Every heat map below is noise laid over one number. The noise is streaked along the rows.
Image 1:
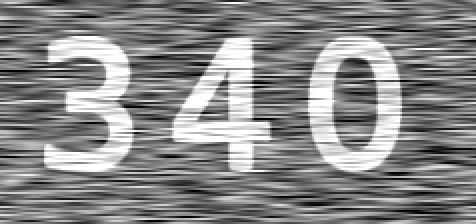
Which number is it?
340
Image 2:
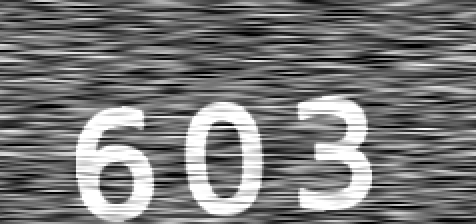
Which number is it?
603
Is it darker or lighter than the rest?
lighter
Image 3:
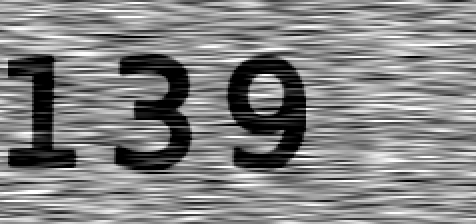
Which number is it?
139
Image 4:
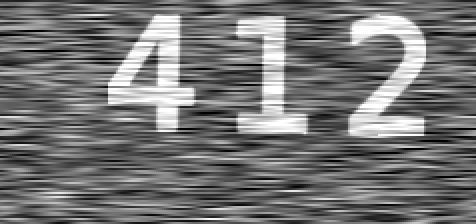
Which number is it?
412
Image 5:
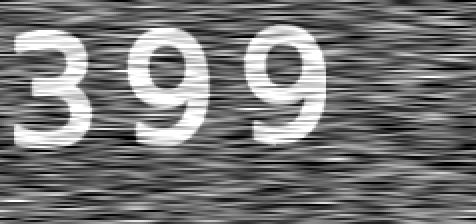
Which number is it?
399
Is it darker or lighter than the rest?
lighter
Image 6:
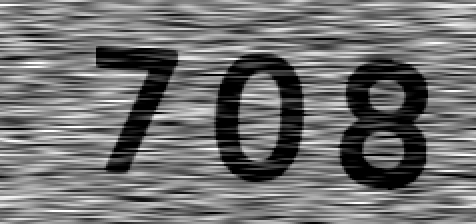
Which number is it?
708
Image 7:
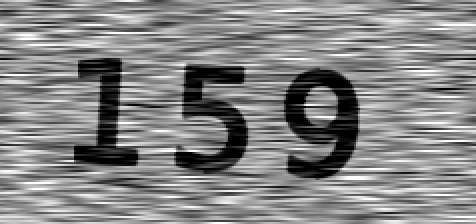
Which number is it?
159
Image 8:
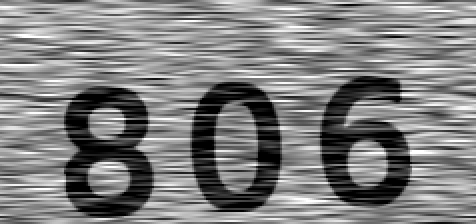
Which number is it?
806
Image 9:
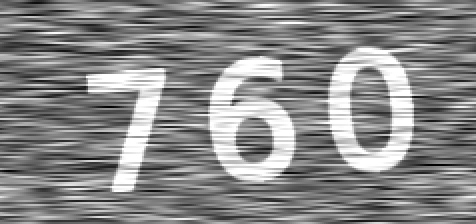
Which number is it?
760
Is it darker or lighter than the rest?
lighter
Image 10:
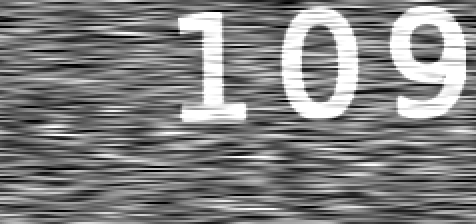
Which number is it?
109
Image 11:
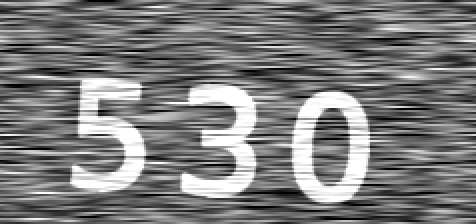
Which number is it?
530
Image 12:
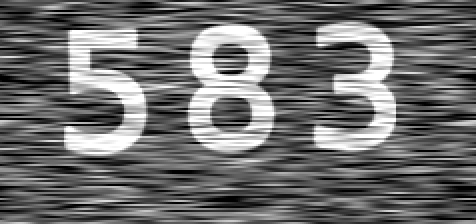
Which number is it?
583
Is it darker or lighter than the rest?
lighter
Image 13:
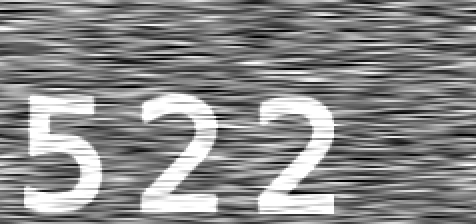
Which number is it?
522
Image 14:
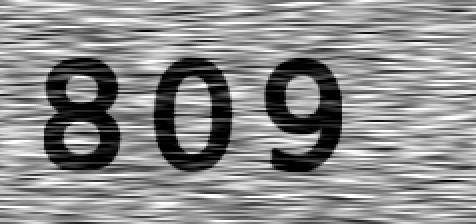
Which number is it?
809
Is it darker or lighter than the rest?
darker
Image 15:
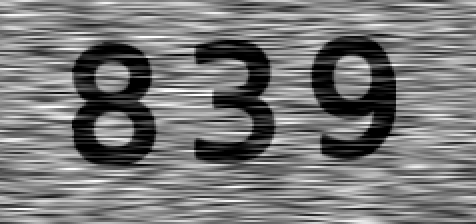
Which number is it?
839
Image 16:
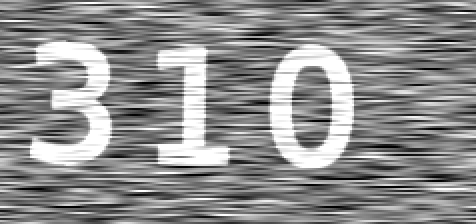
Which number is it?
310
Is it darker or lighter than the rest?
lighter
